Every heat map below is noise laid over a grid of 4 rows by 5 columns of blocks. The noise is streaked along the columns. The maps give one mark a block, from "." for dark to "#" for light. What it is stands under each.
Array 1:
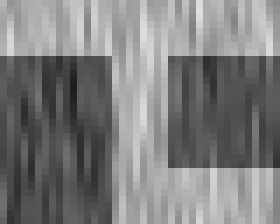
# # # # #
. . # . .
. . # . .
. . # # #
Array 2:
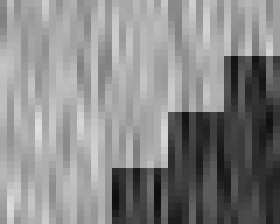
# # # # #
# # # # .
# # # . .
# # . . .
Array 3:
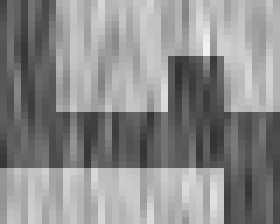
. # # # #
. # # . #
. . . . .
# # # # .
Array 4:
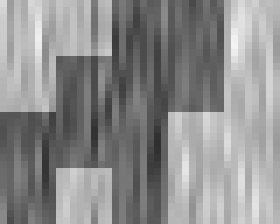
# # . . #
# . . . #
. . . # #
. # . # #
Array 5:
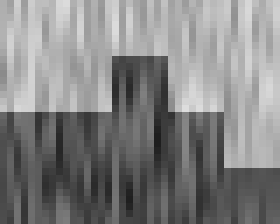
# # # # #
# # . # #
. . . . #
. . . . .
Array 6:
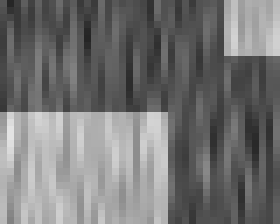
. . . . #
. . . . .
# # # . .
# # # . .
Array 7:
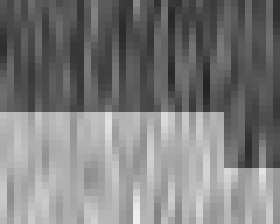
. . . . .
. . . . .
# # # # .
# # # # #
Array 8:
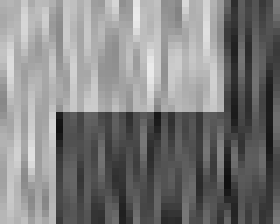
# # # # .
# # # # .
# . . . .
# . . . .
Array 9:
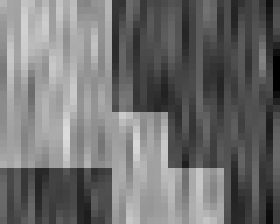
# # . . .
# # . . .
# # # . .
. . # # .
